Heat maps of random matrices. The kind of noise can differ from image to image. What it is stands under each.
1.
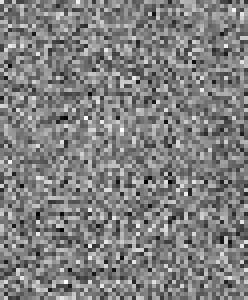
low rank plus noise
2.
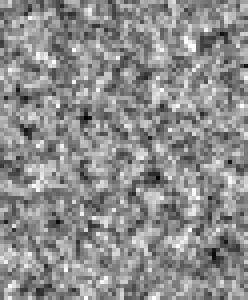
blotchy
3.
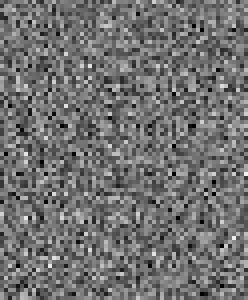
low rank plus noise
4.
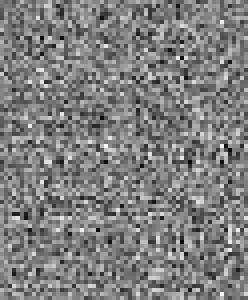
low rank plus noise
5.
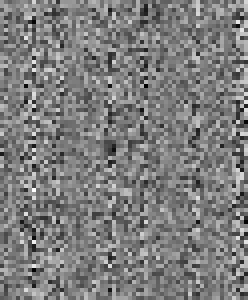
columns of uneven size
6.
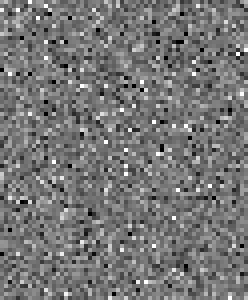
heavy tails
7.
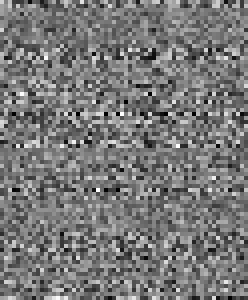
rows of uneven size
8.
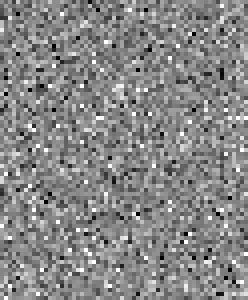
heavy tails
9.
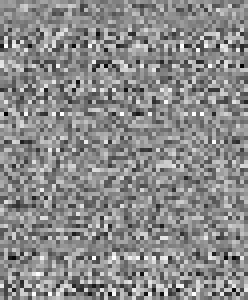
rows of uneven size
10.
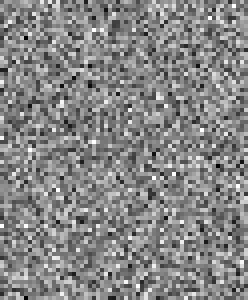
independent entries
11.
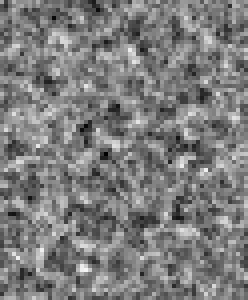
blotchy
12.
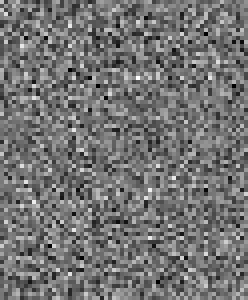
low rank plus noise
